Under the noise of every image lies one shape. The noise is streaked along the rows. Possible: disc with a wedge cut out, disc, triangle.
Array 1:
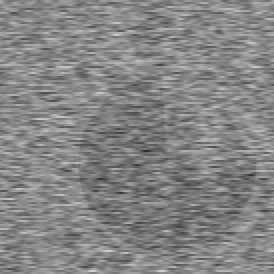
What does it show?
dark disc with a wedge cut out
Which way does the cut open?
up and right
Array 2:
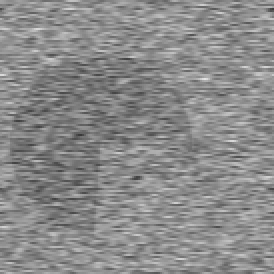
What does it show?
dark disc with a wedge cut out
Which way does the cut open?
down and right
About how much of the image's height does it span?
two thirds
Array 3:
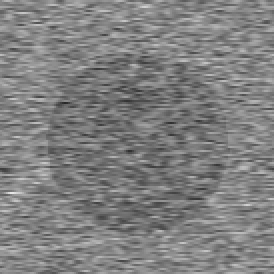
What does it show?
dark disc
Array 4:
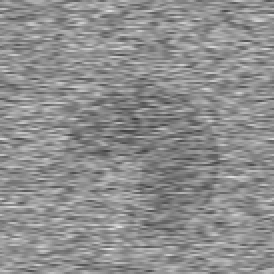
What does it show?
dark disc with a wedge cut out
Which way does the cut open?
down and left
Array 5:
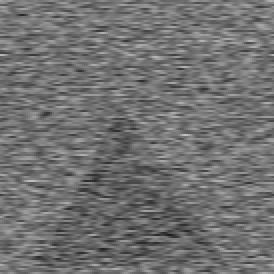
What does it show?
dark triangle
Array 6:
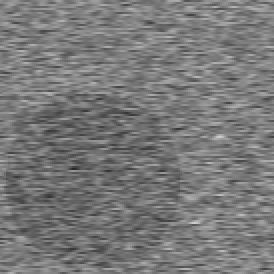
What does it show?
dark disc
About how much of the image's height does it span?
two thirds
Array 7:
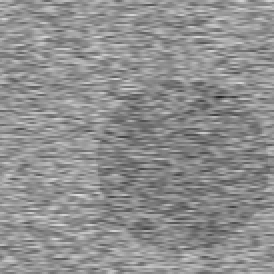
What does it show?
dark disc
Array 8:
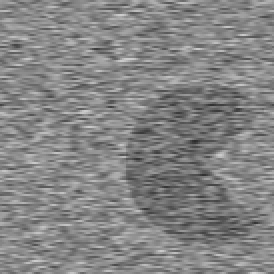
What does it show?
dark disc with a wedge cut out
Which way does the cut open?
right
